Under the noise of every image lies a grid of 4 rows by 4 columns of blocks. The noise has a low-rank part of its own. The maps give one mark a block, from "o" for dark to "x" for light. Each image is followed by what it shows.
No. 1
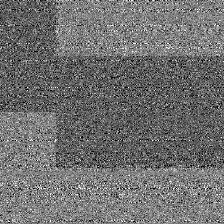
o x x x
o o o o
x o o o
x x x x
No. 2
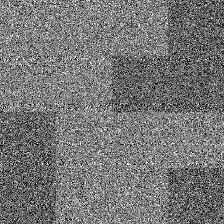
x x x o
x x o o
o x x x
o x x o
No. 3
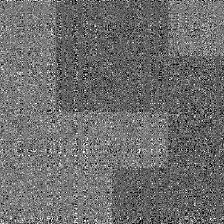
x o o x
x o o o
x x x o
x x o o
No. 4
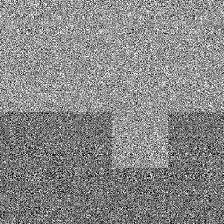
x x x x
x x x x
o o x o
o o o o
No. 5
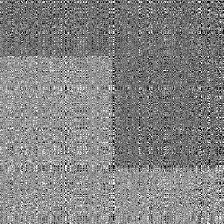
o o o o
x x o o
x x o o
x x x x
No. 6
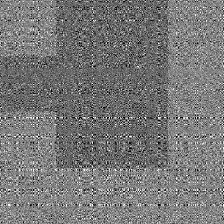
x o o x
o o o x
x o o x
x x x x
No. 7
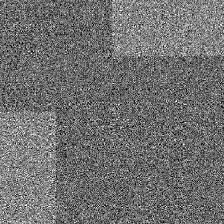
o o x x
o o o o
x o o o
x o o o
